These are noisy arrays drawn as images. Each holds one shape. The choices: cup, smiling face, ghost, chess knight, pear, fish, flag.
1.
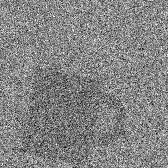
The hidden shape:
cup
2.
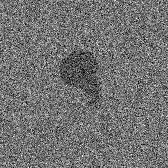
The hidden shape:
pear
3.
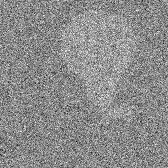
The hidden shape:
pear
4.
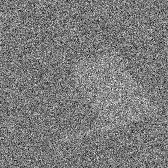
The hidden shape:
flag
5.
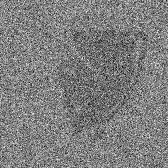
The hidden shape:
chess knight
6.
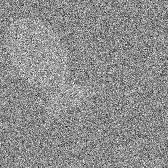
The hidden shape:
fish
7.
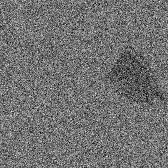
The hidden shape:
chess knight
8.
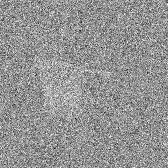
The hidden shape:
flag
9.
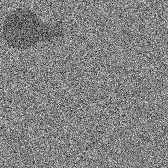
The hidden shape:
pear
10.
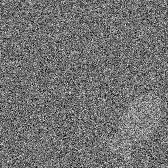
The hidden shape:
fish
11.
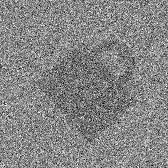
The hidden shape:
cup
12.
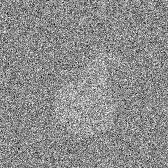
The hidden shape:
pear
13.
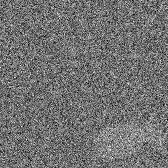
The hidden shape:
fish
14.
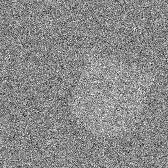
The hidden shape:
ghost
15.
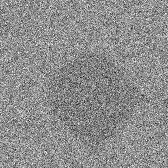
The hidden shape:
ghost
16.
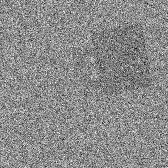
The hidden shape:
cup
